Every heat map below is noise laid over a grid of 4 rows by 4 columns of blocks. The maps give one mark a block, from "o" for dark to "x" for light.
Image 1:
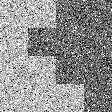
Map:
xxoo
xooo
xxoo
xxxo
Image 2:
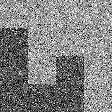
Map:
xxxx
oxxx
oxox
ooox
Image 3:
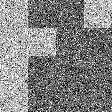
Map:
xoox
xxoo
xooo
xooo
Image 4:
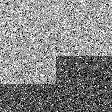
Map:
xxxx
xxxx
xxoo
oooo
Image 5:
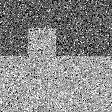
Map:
oooo
oxoo
xxxx
xxxx
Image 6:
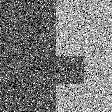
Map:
ooxx
ooxx
ooox
ooxx
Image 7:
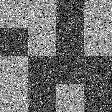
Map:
xxox
oxox
xooo
xoxo
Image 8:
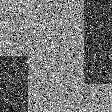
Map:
xxxo
xxxo
oxxo
oxxx
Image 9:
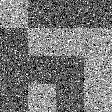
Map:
xooo
oxxx
ooox
oxox
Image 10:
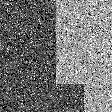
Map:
ooxx
ooxx
ooxx
ooox
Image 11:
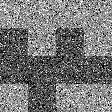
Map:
xxxx
oxox
oooo
xoxx
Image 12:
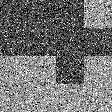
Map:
ooox
oooo
xxox
xxxx
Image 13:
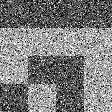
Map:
oooo
xxxx
xoox
oxox
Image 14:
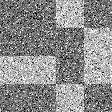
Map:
ooxo
ooox
xxox
ooxo
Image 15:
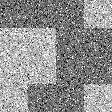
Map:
ooox
xxoo
xxoo
xoox
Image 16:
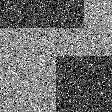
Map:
ooox
xxxx
xxoo
xxoo
